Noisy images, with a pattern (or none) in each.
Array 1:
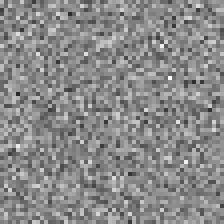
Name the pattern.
only noise
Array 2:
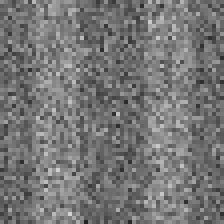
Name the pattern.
vertical stripes
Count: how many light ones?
2
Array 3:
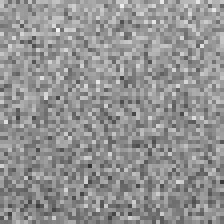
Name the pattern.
a smooth slope
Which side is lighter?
top
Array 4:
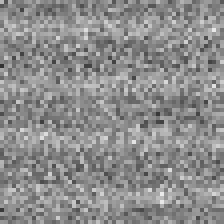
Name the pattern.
horizontal stripes
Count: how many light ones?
4
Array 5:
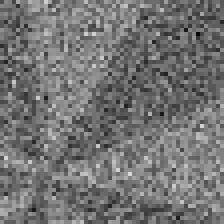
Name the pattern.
spokes from one point
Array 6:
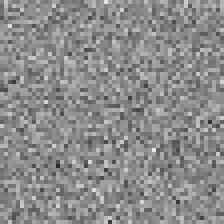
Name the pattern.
only noise
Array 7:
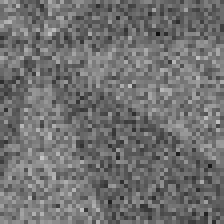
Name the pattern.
spokes from one point
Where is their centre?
top left
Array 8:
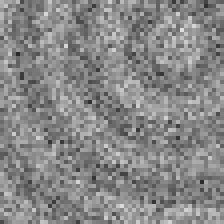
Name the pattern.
rings round one point
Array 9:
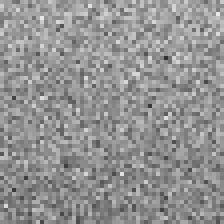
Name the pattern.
a smooth slope
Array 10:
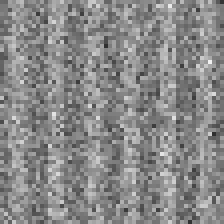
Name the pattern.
vertical stripes
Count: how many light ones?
6
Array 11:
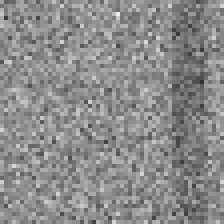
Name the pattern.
one vertical stripe
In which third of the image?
right
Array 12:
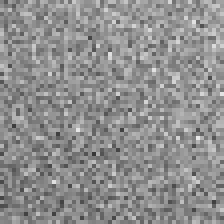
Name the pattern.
a smooth slope
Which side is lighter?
top right
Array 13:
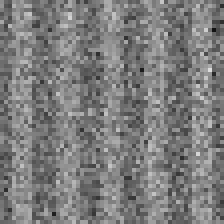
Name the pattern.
vertical stripes
